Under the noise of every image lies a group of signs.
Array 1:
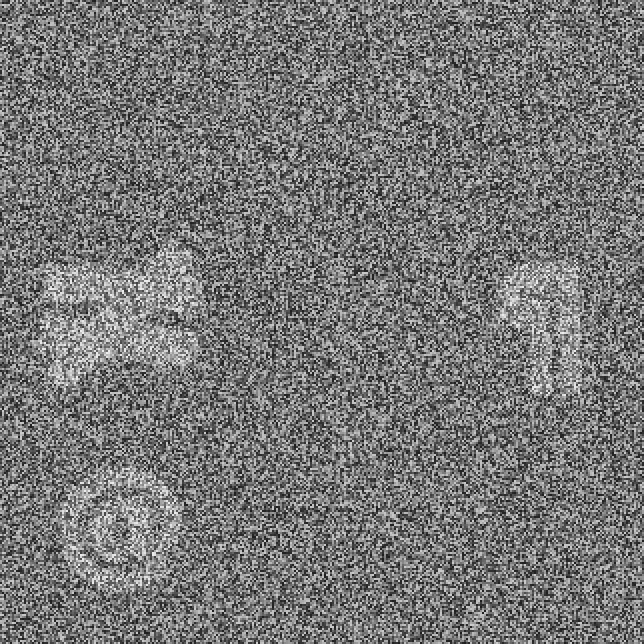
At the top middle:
nothing
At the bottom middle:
nothing
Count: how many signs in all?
3
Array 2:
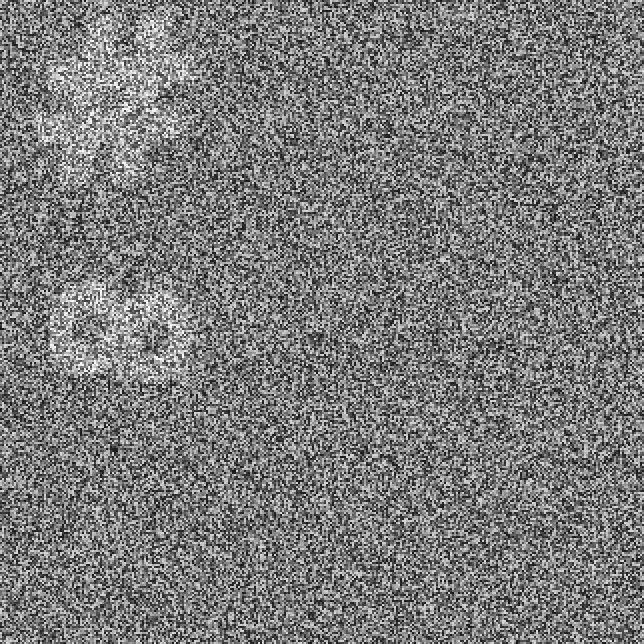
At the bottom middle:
nothing
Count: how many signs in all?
2
